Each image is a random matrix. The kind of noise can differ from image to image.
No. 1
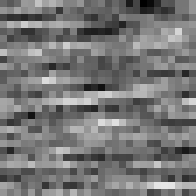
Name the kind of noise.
streaked along the rows
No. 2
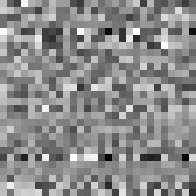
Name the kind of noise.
rows of uneven size
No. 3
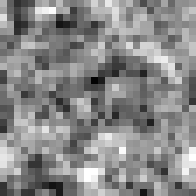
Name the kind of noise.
blotchy
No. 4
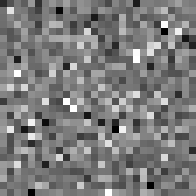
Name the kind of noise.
heavy tails
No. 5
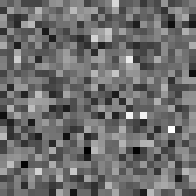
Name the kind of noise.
independent entries
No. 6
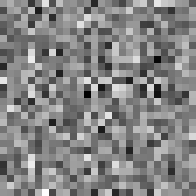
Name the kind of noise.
low rank plus noise
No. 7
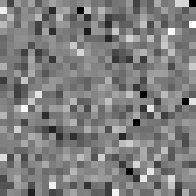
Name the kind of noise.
heavy tails
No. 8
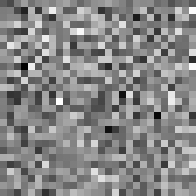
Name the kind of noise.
low rank plus noise
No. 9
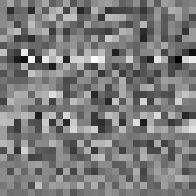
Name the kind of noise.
rows of uneven size
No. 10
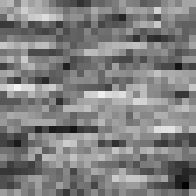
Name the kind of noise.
streaked along the rows
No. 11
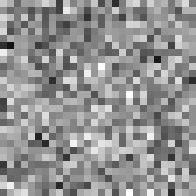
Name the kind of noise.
independent entries
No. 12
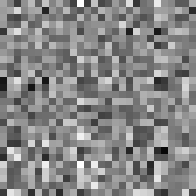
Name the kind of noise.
low rank plus noise
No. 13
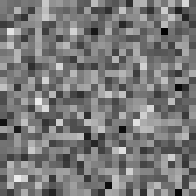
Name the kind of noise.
independent entries
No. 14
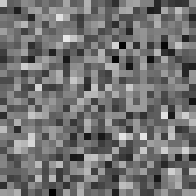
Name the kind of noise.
independent entries
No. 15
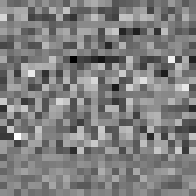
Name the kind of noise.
rows of uneven size
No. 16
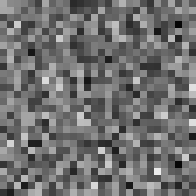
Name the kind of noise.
low rank plus noise
